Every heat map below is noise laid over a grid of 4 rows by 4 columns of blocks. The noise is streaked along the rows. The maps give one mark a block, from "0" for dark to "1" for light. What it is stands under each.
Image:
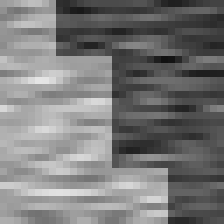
1 0 0 0
1 1 0 0
1 1 0 0
1 1 1 0
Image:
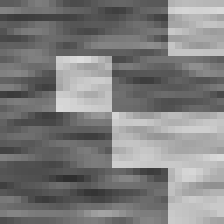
0 0 0 1
0 1 0 0
0 0 1 1
0 0 0 1
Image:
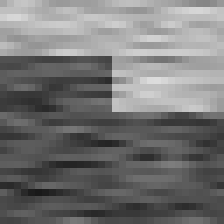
1 1 1 1
0 0 1 1
0 0 0 0
0 0 0 0
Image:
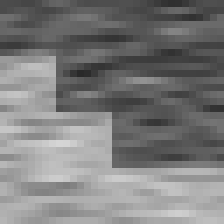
0 0 0 0
1 0 0 0
1 1 0 0
1 1 1 1
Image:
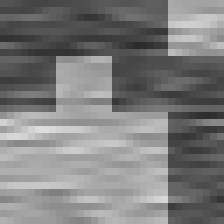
0 0 0 1
0 1 0 0
1 1 1 0
1 1 1 0
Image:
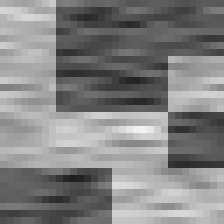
1 0 0 0
1 0 0 1
1 1 1 0
0 0 1 1
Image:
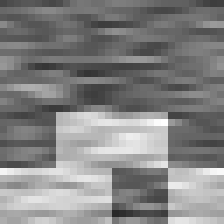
0 0 0 0
0 0 0 0
0 1 1 0
1 1 0 1
